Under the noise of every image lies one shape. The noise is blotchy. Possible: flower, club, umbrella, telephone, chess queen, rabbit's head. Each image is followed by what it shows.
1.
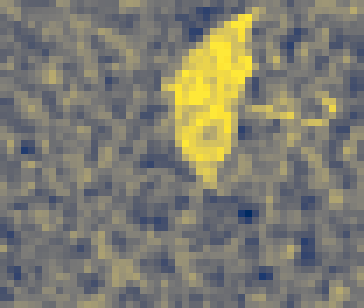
umbrella
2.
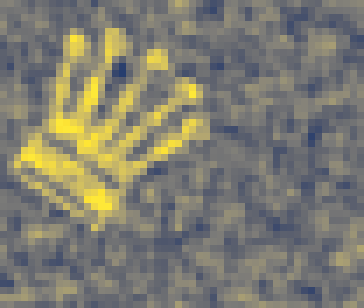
chess queen
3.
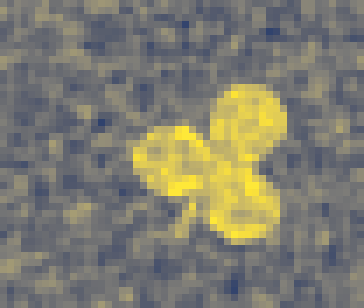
club
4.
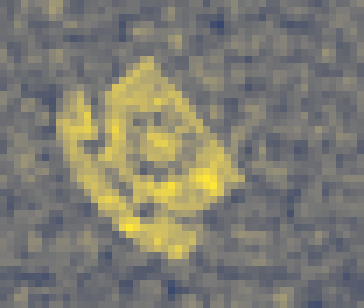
telephone
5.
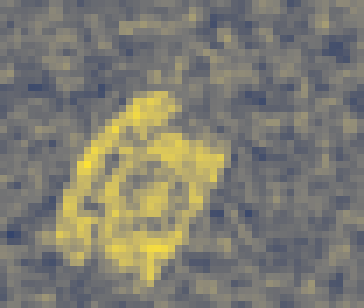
telephone
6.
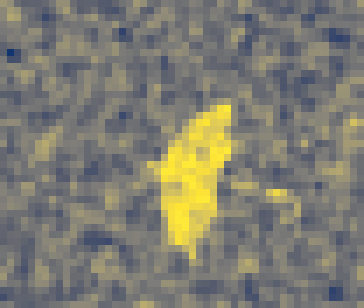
umbrella
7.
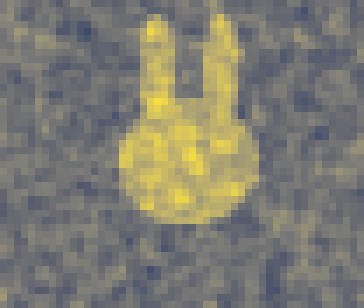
rabbit's head
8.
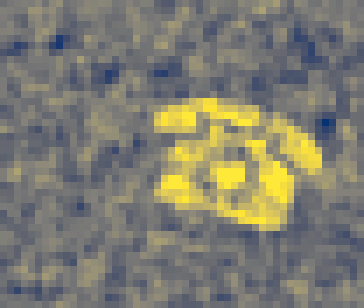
telephone
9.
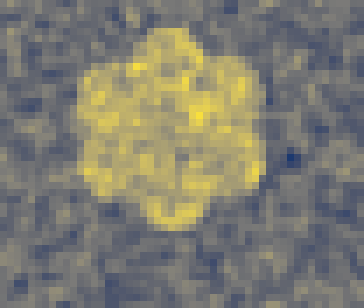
flower
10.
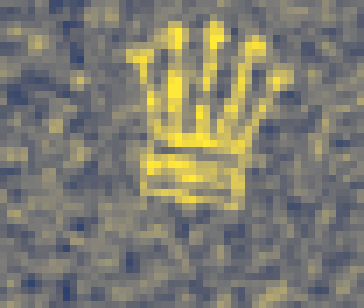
chess queen
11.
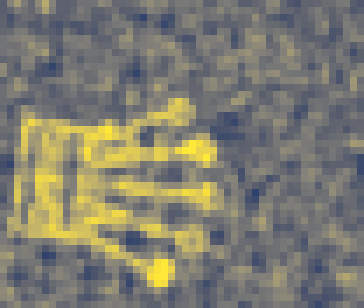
chess queen
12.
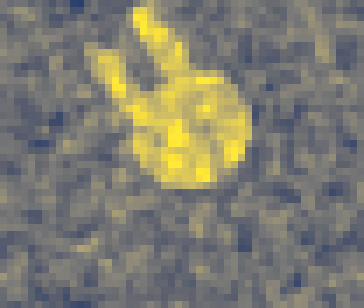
rabbit's head
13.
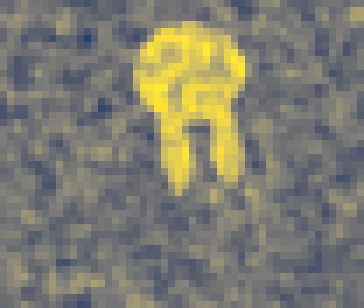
rabbit's head
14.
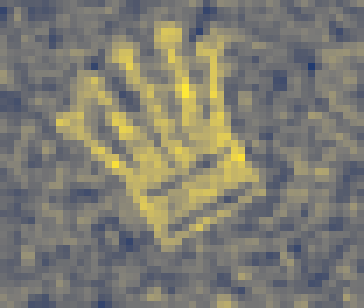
chess queen
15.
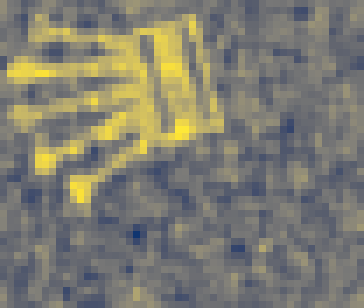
chess queen
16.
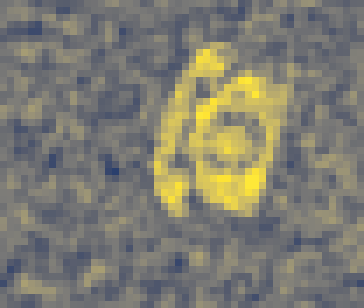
telephone
